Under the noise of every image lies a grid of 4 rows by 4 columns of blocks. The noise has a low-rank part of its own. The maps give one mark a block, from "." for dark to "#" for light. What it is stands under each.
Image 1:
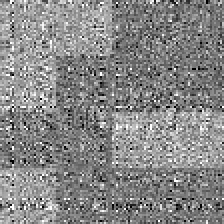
# # . .
# . . .
. . # #
# . . .
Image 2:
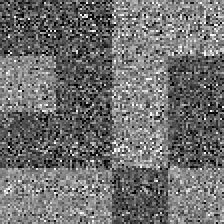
. . # #
# . # .
. . # .
# # . #
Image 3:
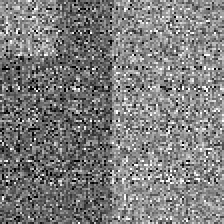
# . # #
. . # #
. . # #
. . # #
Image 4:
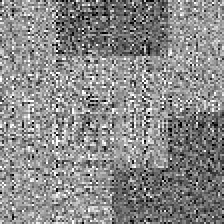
# . . #
# # # #
# # # .
# # . .
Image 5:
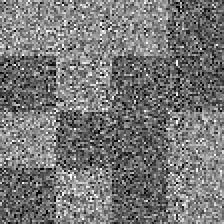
# # # .
. # . .
# . . #
. # . #
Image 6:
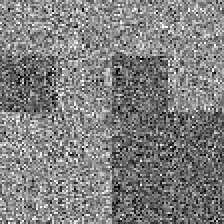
# # # #
. # . #
# # . .
# # . .
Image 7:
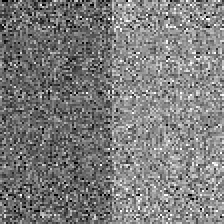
. . # #
. . # #
. . # #
. . # #
